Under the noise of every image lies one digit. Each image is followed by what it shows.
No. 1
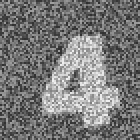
4
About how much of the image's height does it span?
two thirds
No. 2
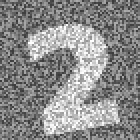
2
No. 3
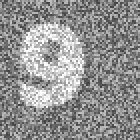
9
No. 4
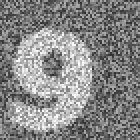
9
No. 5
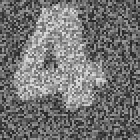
4
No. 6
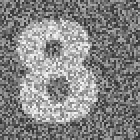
8
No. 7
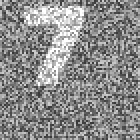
7
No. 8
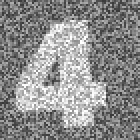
4
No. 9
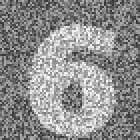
6
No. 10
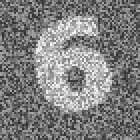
6
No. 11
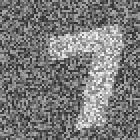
7
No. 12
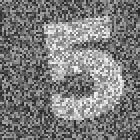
5
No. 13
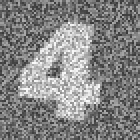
4
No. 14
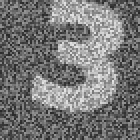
3
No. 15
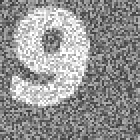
9
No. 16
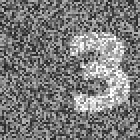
3
